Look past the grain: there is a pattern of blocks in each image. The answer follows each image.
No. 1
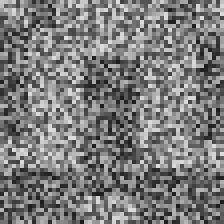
left and right mirror each other
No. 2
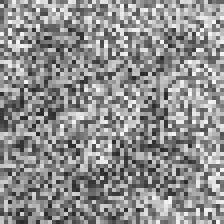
mirrored about the diagonal from the bottom left
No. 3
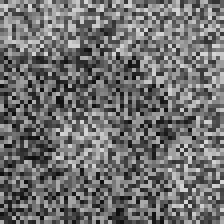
mirrored about the diagonal from the bottom left
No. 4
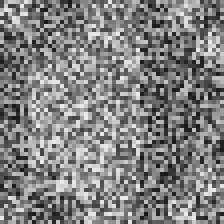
top and bottom mirror each other
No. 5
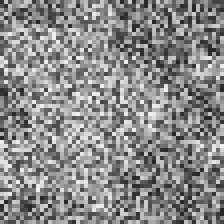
top and bottom mirror each other
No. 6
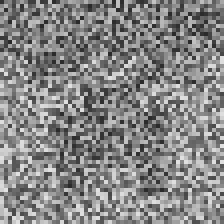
left and right mirror each other
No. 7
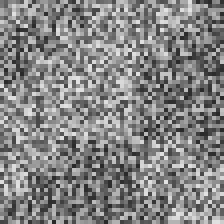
mirrored about the diagonal from the top left
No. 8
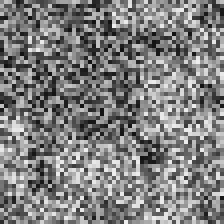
mirrored about the diagonal from the top left
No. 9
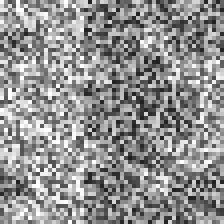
top and bottom mirror each other
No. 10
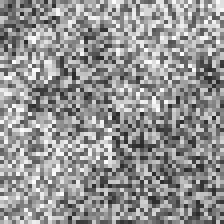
mirrored about the diagonal from the top left
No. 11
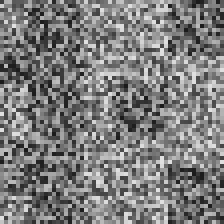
top and bottom mirror each other
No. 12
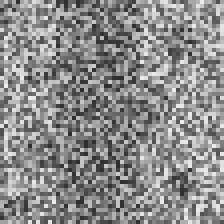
top and bottom mirror each other
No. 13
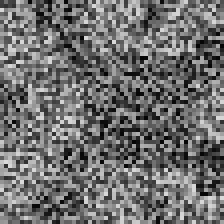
top and bottom mirror each other
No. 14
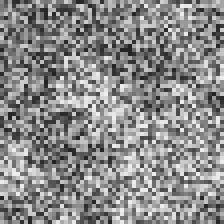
mirrored about the diagonal from the top left
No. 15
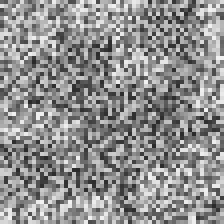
mirrored about the diagonal from the top left
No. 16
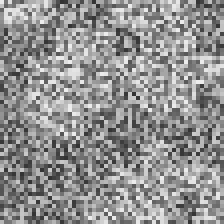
no symmetry
